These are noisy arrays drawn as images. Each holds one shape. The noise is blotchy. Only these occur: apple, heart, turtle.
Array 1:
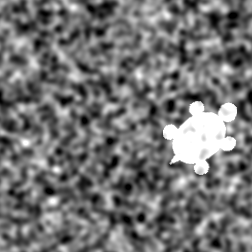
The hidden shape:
turtle
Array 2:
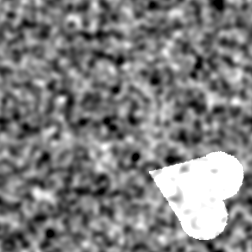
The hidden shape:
heart
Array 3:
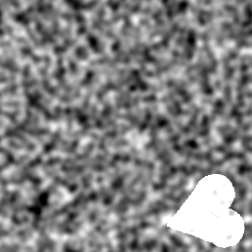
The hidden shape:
heart
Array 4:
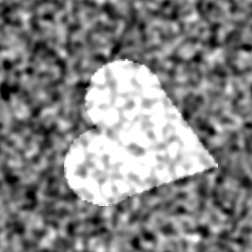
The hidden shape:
heart
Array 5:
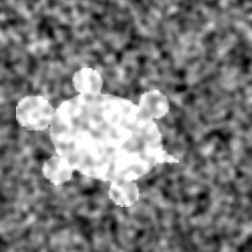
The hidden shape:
turtle
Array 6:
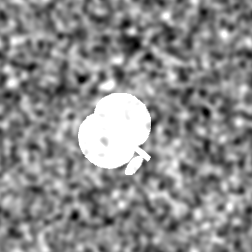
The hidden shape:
apple
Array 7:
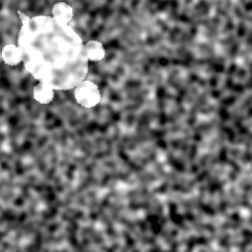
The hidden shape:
turtle
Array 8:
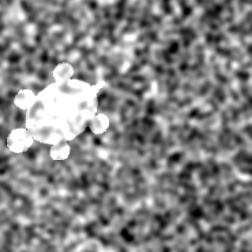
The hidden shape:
turtle
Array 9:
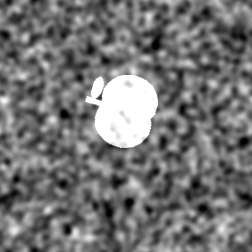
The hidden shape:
apple
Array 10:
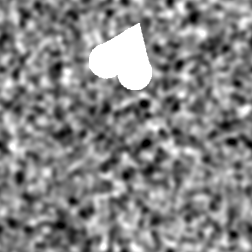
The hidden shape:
heart
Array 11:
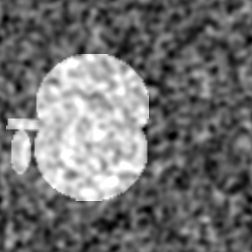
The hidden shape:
apple
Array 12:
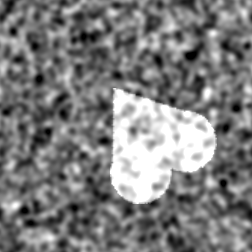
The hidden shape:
heart
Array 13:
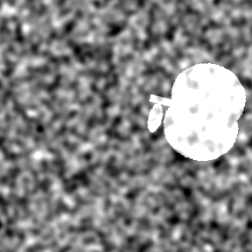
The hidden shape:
apple
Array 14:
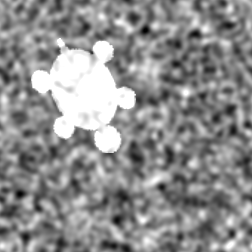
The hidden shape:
turtle
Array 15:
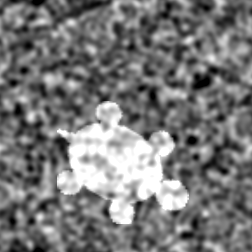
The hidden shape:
turtle
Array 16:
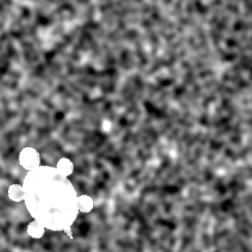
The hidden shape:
turtle
